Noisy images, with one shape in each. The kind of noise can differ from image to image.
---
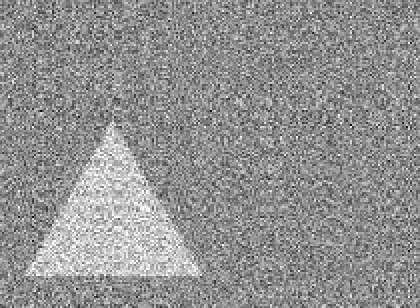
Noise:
low rank plus noise
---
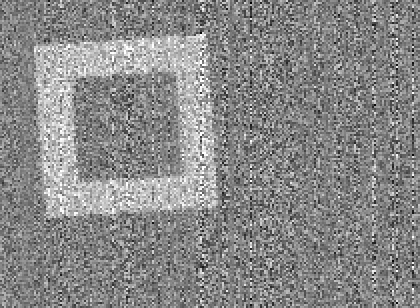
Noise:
columns of uneven size
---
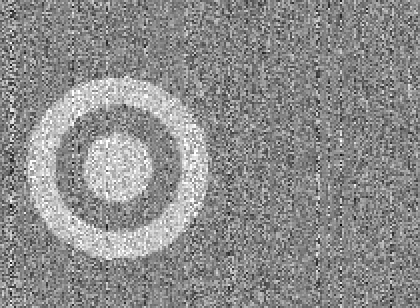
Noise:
columns of uneven size
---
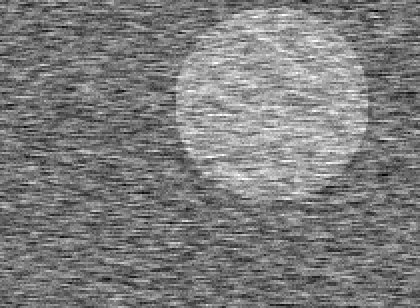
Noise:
streaked along the rows
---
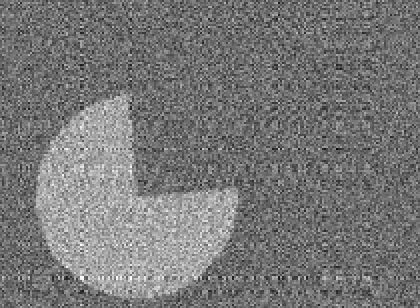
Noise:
low rank plus noise
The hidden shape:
disc with a wedge cut out
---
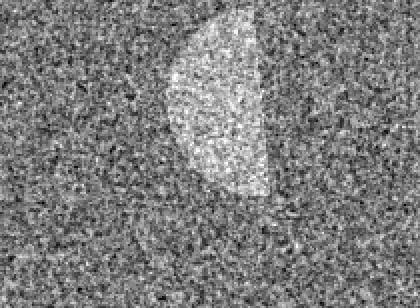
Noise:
blotchy
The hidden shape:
half disc
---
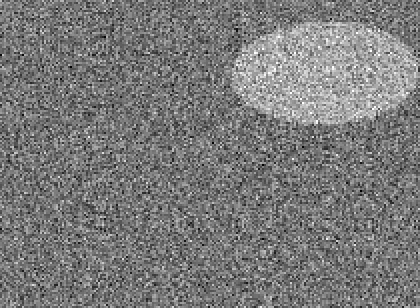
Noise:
low rank plus noise
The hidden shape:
ellipse
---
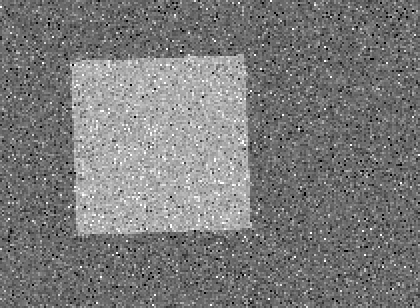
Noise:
heavy tails
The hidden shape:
square
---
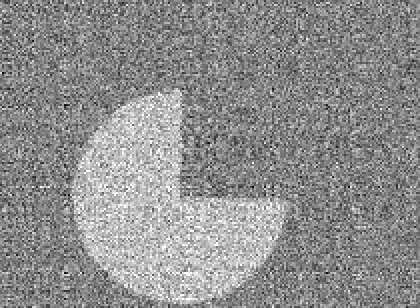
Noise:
low rank plus noise
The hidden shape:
disc with a wedge cut out
